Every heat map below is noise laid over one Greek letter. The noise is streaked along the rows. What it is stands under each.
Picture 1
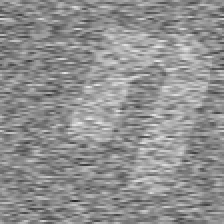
light eta
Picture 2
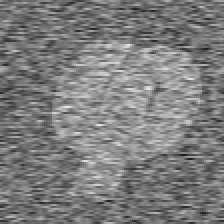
light phi
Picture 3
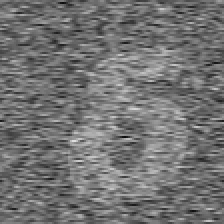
light delta
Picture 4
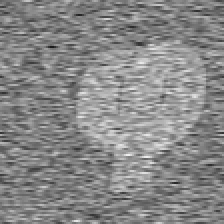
light phi
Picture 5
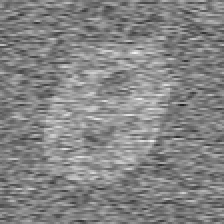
light theta
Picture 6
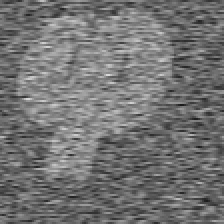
light phi
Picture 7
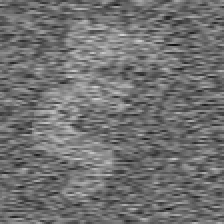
light xi
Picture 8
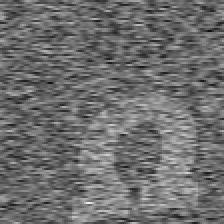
light omega
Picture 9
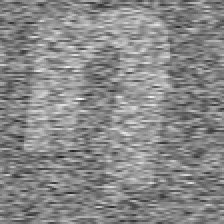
light eta
